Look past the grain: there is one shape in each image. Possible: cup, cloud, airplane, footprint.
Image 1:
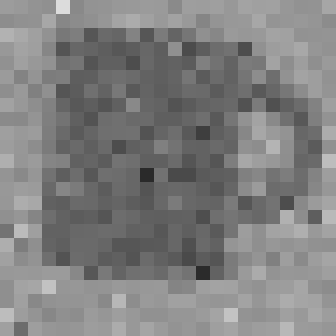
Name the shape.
cup
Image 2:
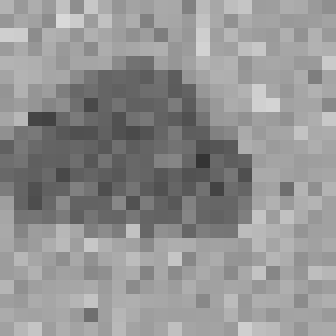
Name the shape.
cloud
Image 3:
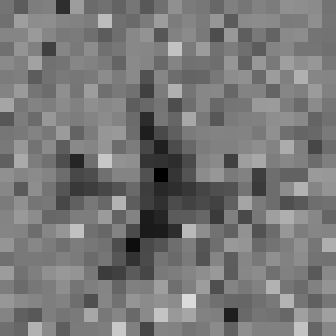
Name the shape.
airplane
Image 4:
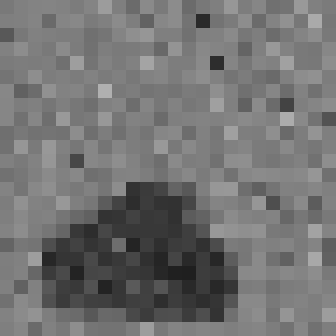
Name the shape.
cloud
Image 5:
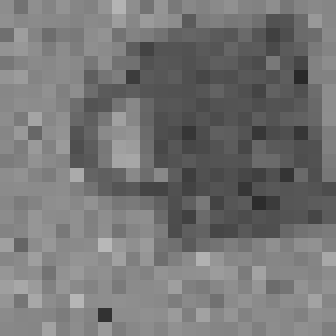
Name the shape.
cup
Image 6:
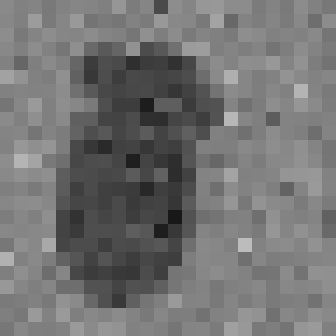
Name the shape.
footprint
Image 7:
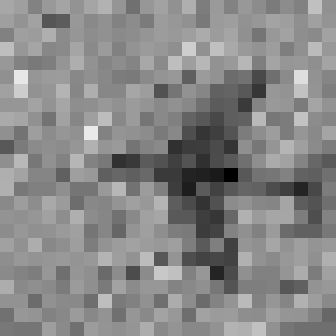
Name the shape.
airplane
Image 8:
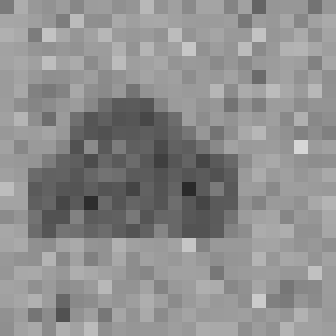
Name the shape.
cloud
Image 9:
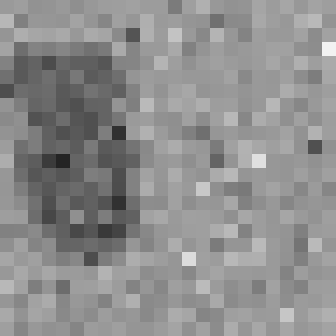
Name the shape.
footprint
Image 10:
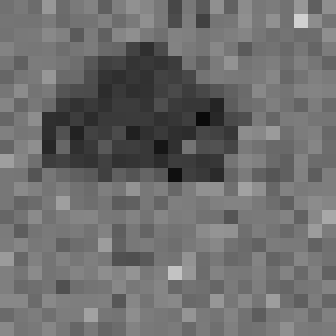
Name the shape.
cloud
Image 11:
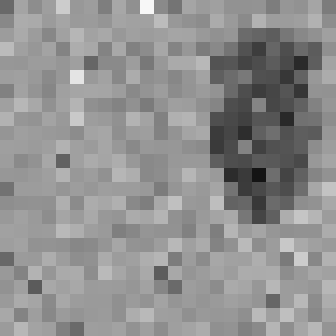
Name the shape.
footprint
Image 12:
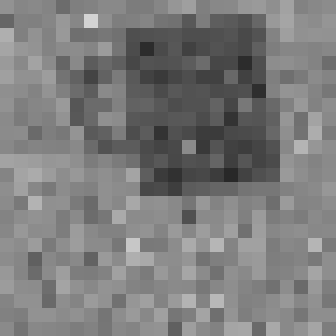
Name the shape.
cup
